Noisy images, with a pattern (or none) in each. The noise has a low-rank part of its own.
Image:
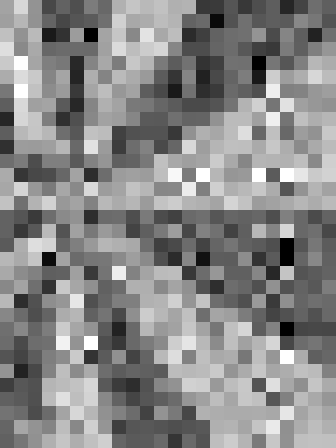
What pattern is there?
spokes from one point
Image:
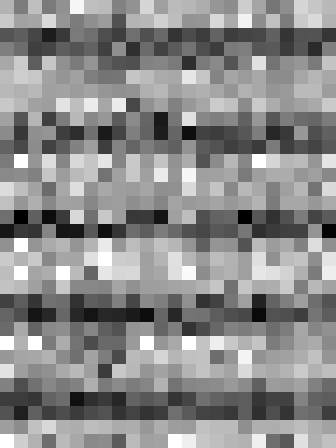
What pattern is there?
horizontal stripes
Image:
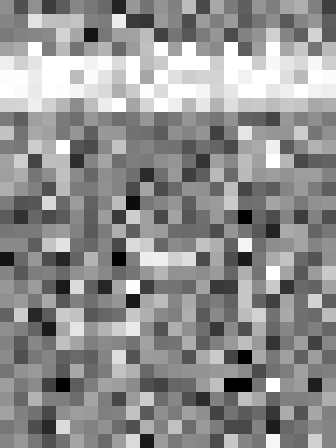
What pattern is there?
one horizontal stripe
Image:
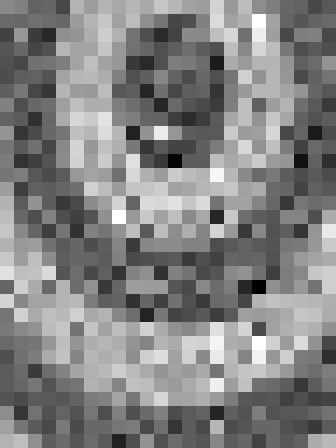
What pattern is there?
rings round one point
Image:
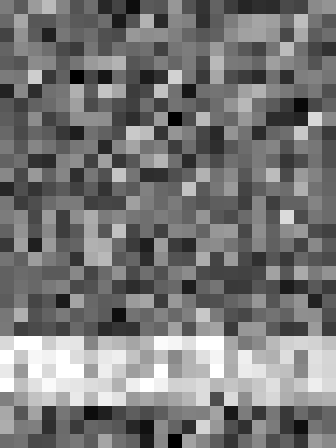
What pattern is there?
one horizontal stripe
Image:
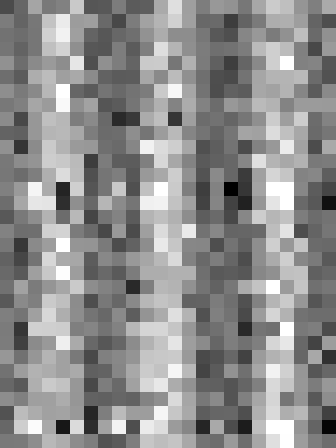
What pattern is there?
vertical stripes
